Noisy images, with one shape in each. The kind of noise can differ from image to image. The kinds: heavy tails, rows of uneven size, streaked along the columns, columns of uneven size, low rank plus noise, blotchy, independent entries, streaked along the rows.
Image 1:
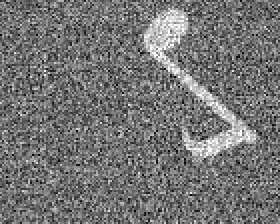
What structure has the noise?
low rank plus noise
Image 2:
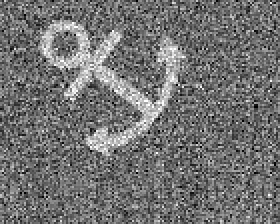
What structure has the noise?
low rank plus noise
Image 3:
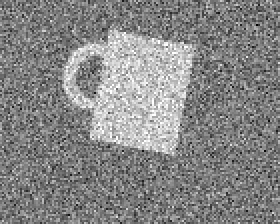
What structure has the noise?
independent entries
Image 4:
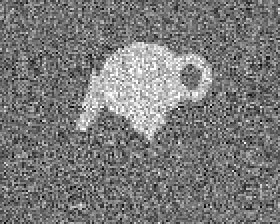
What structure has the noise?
low rank plus noise
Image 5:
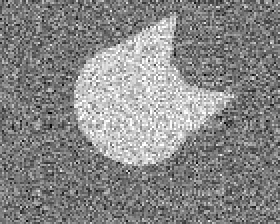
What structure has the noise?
low rank plus noise
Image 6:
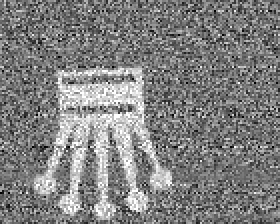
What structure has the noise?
rows of uneven size
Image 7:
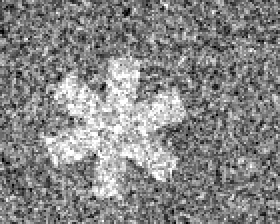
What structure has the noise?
blotchy
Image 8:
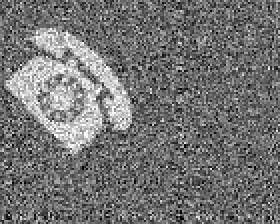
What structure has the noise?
low rank plus noise
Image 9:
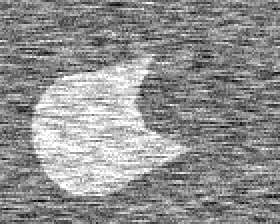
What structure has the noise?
streaked along the rows
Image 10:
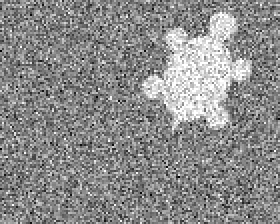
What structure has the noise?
independent entries
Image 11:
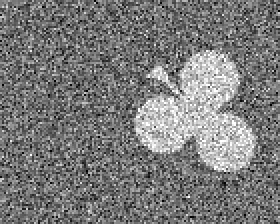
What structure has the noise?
independent entries
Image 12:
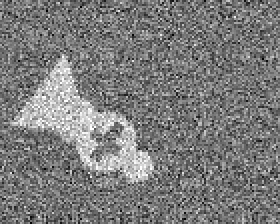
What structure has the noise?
low rank plus noise
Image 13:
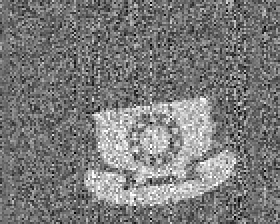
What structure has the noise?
columns of uneven size
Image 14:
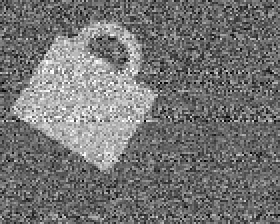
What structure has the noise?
rows of uneven size
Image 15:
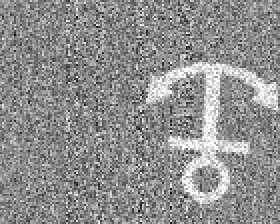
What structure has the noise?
columns of uneven size
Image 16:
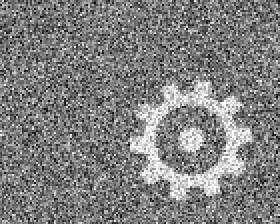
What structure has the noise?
independent entries
